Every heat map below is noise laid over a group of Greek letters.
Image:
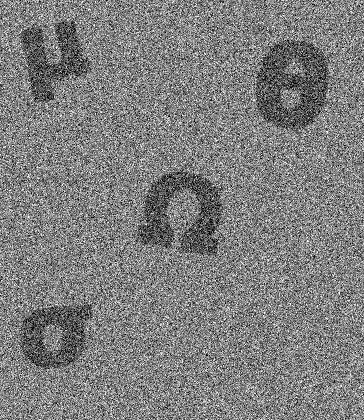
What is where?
top left: dark mu; top right: dark theta; centre: dark omega; bottom left: dark sigma
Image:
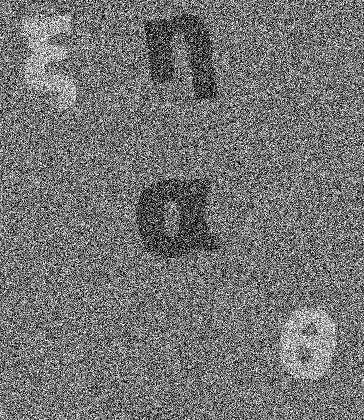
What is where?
top left: light xi; top middle: dark eta; centre: dark alpha; bottom right: light theta
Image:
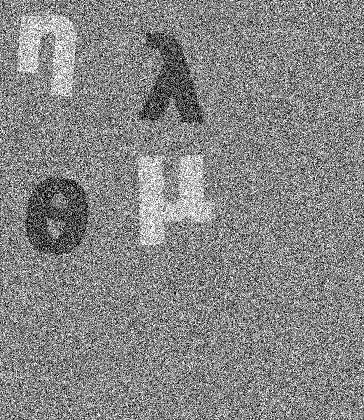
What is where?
top left: light eta; top middle: dark lambda; middle left: dark theta; centre: light mu
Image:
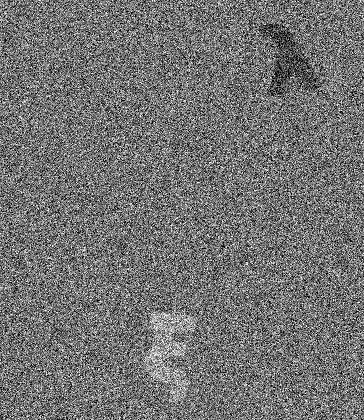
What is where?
top right: dark lambda; bottom middle: light xi
